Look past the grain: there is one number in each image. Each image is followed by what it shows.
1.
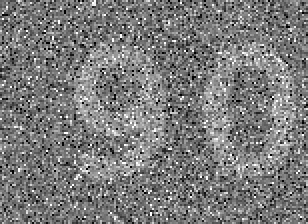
90
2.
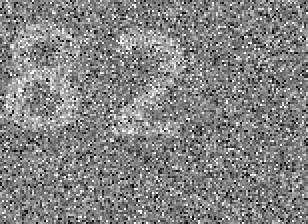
82
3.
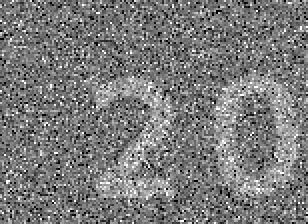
20
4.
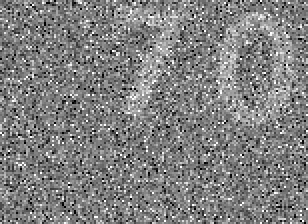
70
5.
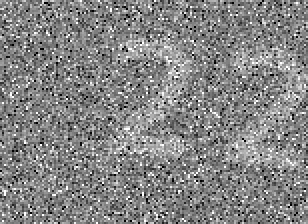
22
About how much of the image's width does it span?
two thirds
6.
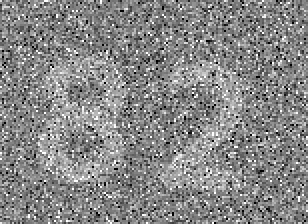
82
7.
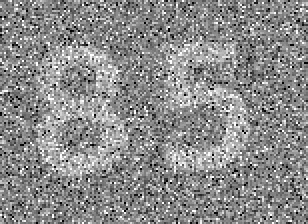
85
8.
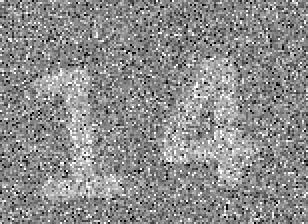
14
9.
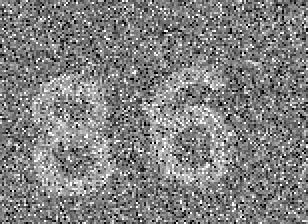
86
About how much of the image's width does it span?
two thirds
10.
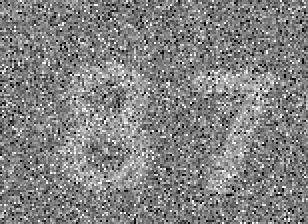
87
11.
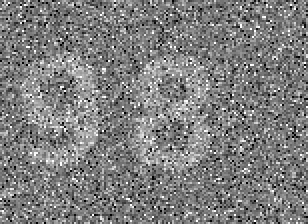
98
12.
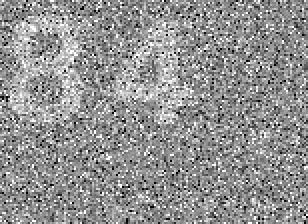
84
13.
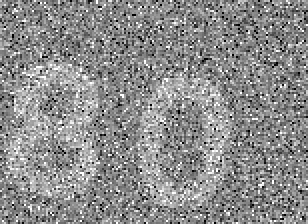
80
